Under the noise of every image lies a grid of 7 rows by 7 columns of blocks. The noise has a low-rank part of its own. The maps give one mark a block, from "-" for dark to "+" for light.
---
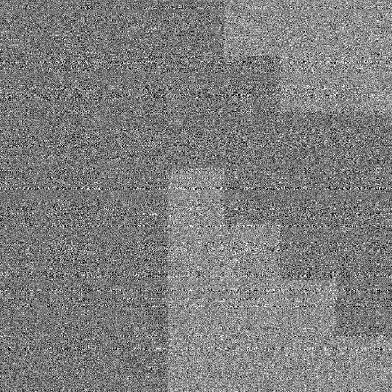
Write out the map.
- - - - + + +
- - - - - + +
- - - - - - -
- - - + - - -
- - - + + - -
- - - + + + -
- - - + + + +
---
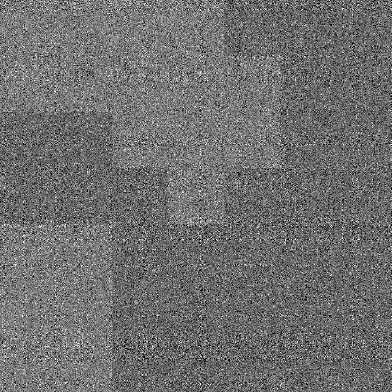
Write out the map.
+ + + + - - -
+ + + + + - -
- - + + + - -
- - - + - - -
+ + - - - - -
+ + - - - - -
+ + - - - - -
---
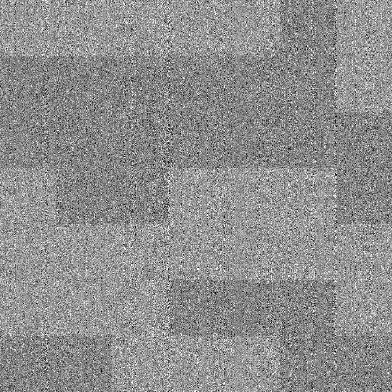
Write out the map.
+ + + + + - +
- - - - - - +
- - - - - - -
+ - - + + + -
+ + + + + + +
+ + + - - - +
- - + + + - -
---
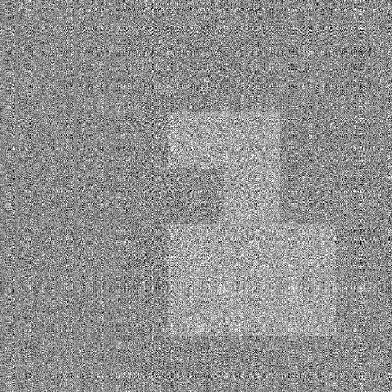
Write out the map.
- - - - - - -
- - - - - - -
- - - + + - -
- - - - + - -
- - - + + + -
- - - + + + -
- - - - - - -
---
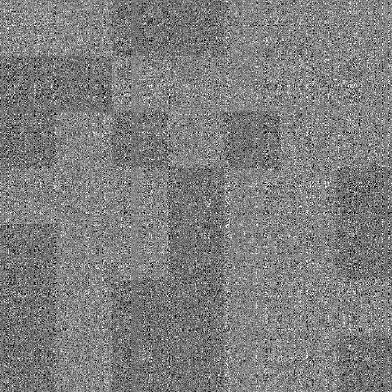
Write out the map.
+ + - - + + +
- - + + + + +
- + - + - + +
+ + + - + + -
- + + - + + -
- + - - + + +
- + - - + + -
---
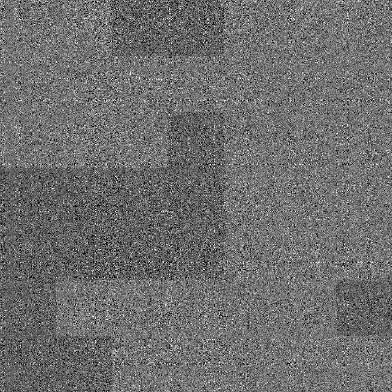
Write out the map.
+ + - - + + +
+ + + + + + +
+ + + - + + +
- - - - + + +
- - - - + + +
- + + + + + -
- - + + + + +
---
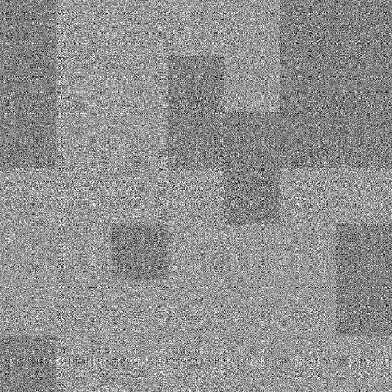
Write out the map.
- + + + + - -
- + + - + - -
- + + - - - -
+ + + + - + +
+ + - + + + -
+ + + + + + -
- + + + + + +
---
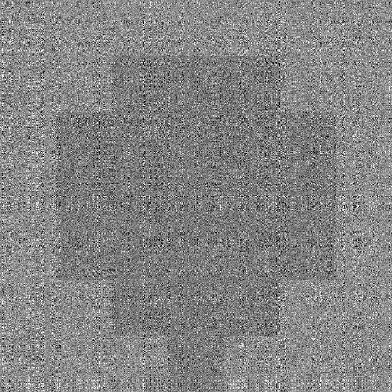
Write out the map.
+ + + + + + +
+ + - - - + +
+ - - - - - +
+ - - - - - +
+ - - - - - +
+ + - - - + +
+ + + - + + +
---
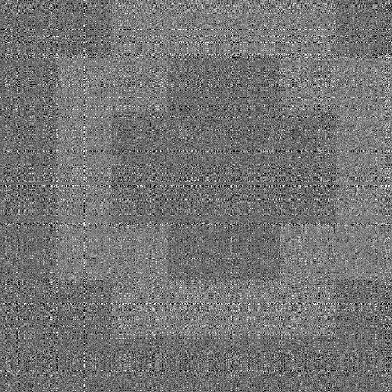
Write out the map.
- - + + + + -
- + + - - + +
- + - - - - +
- + - - - - +
- + + - - + +
- - + + + + -
- - - - - - -
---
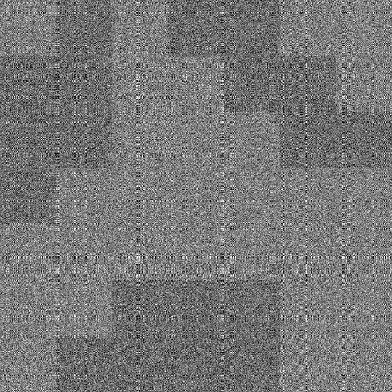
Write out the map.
+ - + - - + +
- - + + - - +
- - + + + - -
- + + + + + +
+ + + + + + +
+ + - - - + +
+ - - - - + +
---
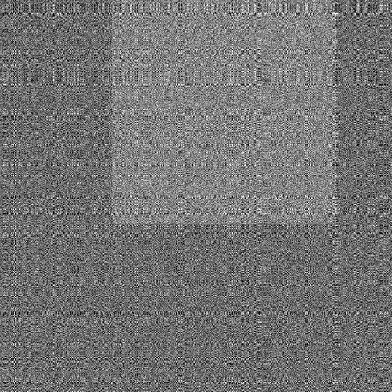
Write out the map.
- - + + + + -
- - + + + + -
- - + + + + -
- - + + + + -
- - - - - - -
- - - - - - -
- - - - - - -
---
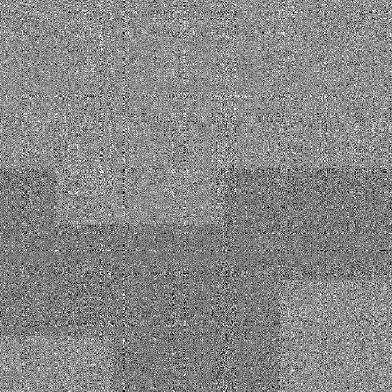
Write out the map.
+ + + + + + +
+ + + + + + +
+ + + + + + +
- + + + - - -
- - - - - - -
- - - - - + +
+ + - - - + +
